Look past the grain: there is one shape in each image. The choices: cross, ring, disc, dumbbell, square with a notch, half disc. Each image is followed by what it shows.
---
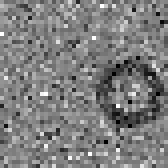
dark ring, middle right
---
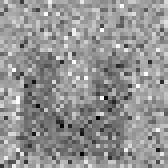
dark square with a notch
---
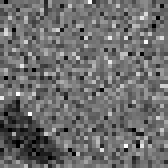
dark half disc, bottom left
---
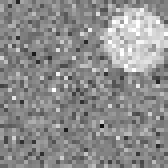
light disc, top right
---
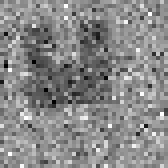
dark square with a notch
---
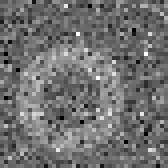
light ring
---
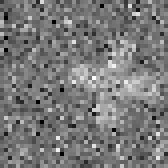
light cross
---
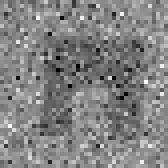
dark square with a notch
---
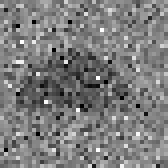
dark half disc
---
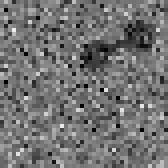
dark dumbbell
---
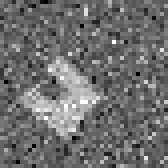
light square with a notch
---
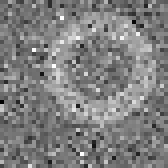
light ring
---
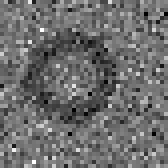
dark ring
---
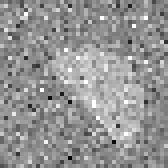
light half disc
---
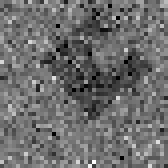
dark square with a notch
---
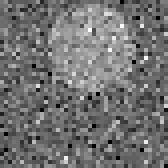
light disc
